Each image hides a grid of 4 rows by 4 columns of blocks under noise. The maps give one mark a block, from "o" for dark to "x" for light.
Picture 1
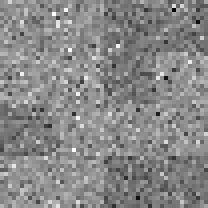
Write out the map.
x x o o
x x o x
o x x x
x x o o
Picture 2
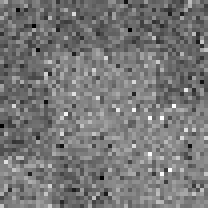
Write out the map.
o o o o
o x x o
o x x x
x o x x
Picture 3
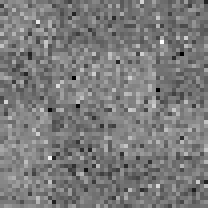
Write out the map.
x o o o
o x x o
x o x x
x o o o
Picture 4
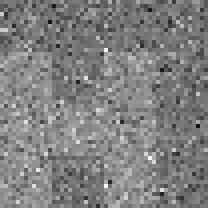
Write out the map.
o o o o
x o x o
x x x o
x o x o
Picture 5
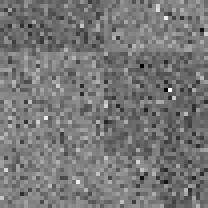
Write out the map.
o o x x
x x o o
x x o o
x x x o
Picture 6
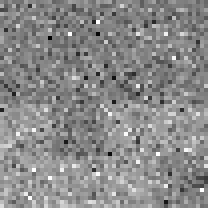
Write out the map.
o o o o
o o o o
x o x x
x x x o
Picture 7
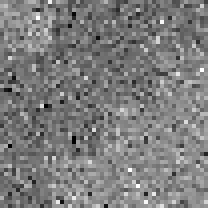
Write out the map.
x o o o
o o o x
o o x x
o x x x
